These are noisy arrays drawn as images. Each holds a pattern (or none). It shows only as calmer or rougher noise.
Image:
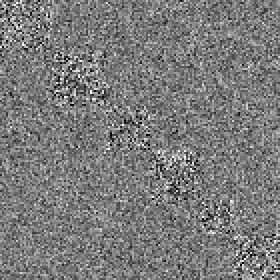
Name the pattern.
blocks along the diagonal
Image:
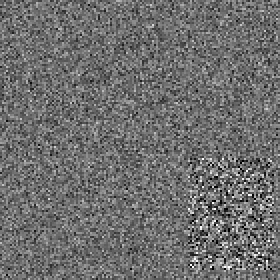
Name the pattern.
one block
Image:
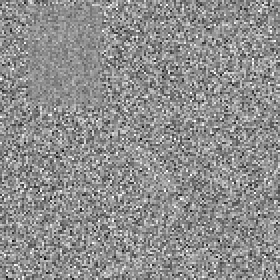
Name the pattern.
one block
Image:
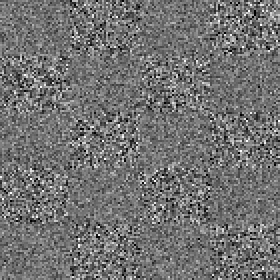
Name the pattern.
a checkerboard
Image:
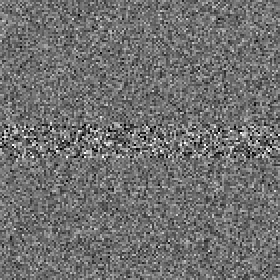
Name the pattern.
one band of rows
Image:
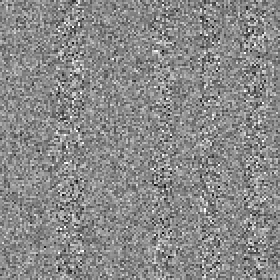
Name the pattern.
bands of columns
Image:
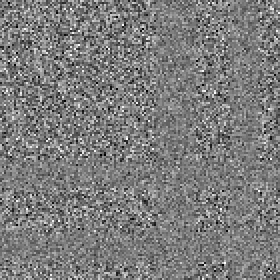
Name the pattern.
bands of rows crossing bands of columns
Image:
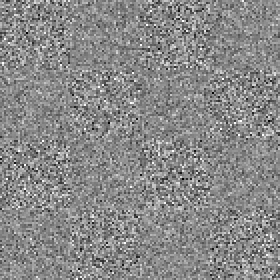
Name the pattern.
a checkerboard
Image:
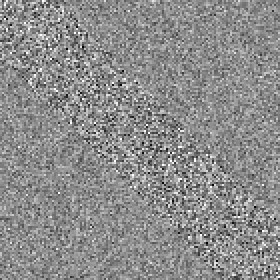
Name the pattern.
a diagonal band
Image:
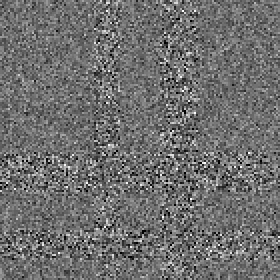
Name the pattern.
bands of rows crossing bands of columns
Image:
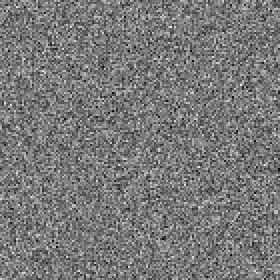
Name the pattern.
only noise
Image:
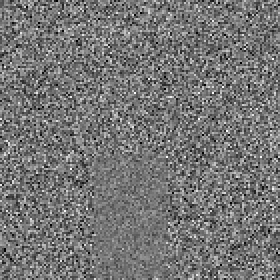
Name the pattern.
one block
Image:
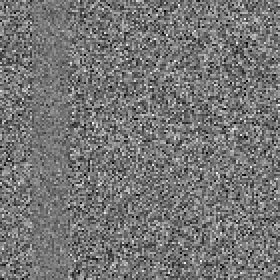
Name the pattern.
one band of columns
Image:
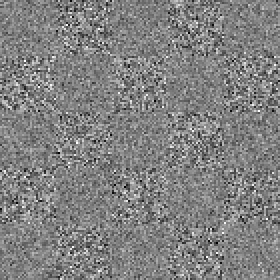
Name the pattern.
a checkerboard
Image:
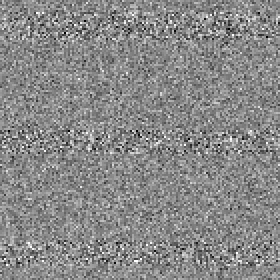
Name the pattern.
bands of rows
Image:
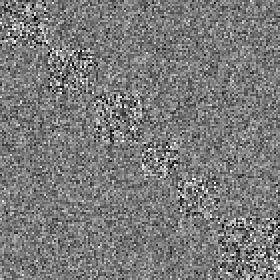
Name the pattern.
blocks along the diagonal
